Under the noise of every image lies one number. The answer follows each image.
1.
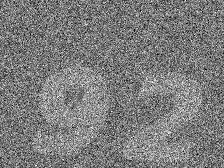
92
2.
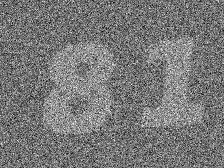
81
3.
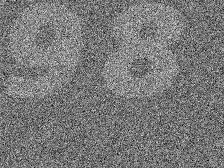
98
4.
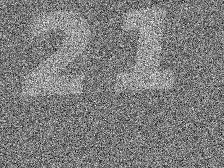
21
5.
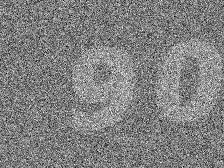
90
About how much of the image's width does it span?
two thirds
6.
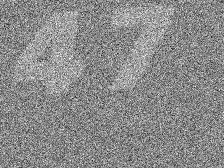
47
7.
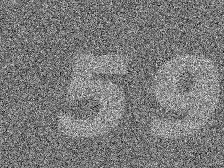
59
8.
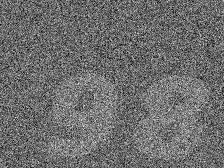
98
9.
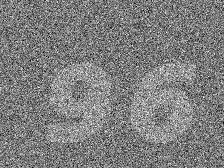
96
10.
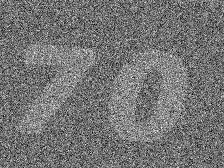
70
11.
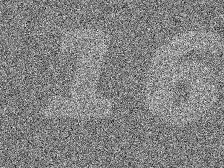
16
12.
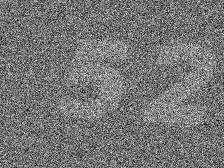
52
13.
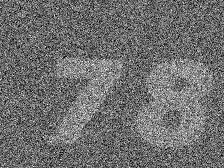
78
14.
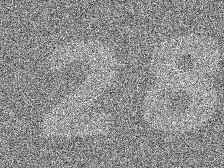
28
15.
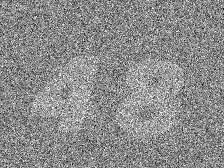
48
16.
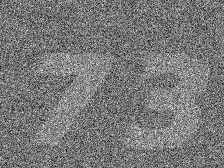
73
